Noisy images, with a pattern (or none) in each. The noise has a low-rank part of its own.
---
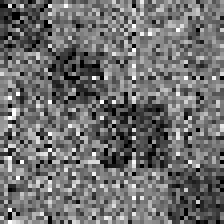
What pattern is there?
blocks along the diagonal
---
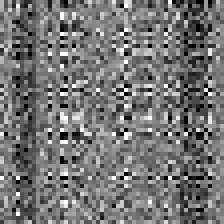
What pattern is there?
bands of columns
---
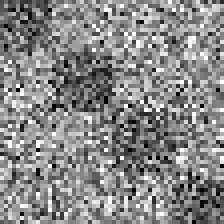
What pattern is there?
blocks along the diagonal
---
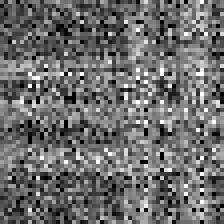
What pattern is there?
bands of rows crossing bands of columns
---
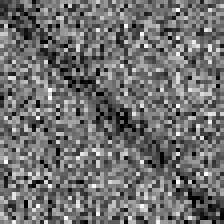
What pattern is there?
a diagonal band
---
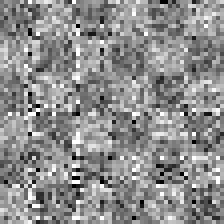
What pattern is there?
a checkerboard
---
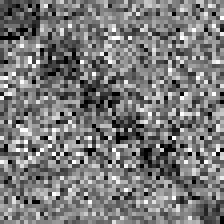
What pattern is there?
blocks along the diagonal
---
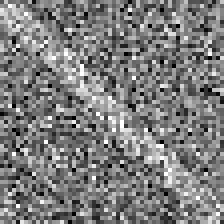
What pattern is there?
a diagonal band
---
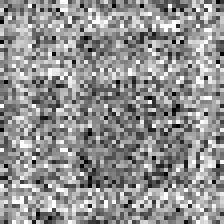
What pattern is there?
bands of rows crossing bands of columns
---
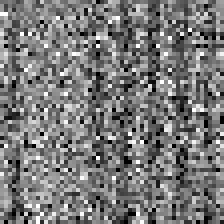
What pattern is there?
bands of columns
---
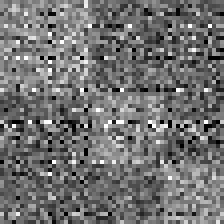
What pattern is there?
blocks along the diagonal
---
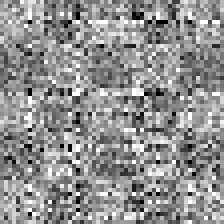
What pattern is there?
a checkerboard
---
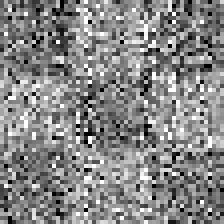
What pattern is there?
a checkerboard
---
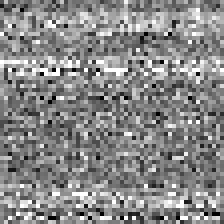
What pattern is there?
bands of rows
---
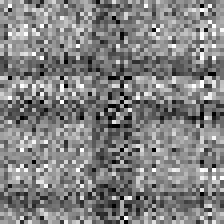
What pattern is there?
bands of rows crossing bands of columns
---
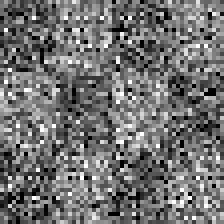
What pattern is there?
a checkerboard
